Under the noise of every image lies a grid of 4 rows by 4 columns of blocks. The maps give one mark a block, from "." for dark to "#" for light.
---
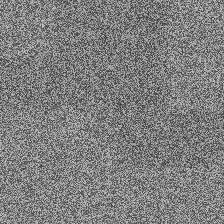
#..#
...#
##..
####
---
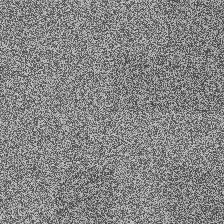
###.
##..
####
#.#.
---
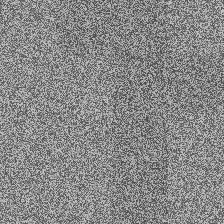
#..#
##..
##.#
##.#
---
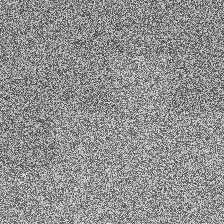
....
..#.
.###
####
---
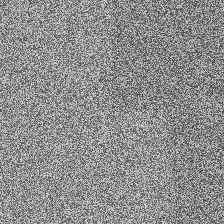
##..
##..
###.
###.
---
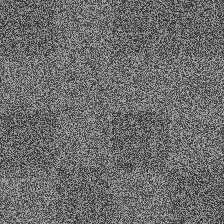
.#..
####
.#.#
#.#.
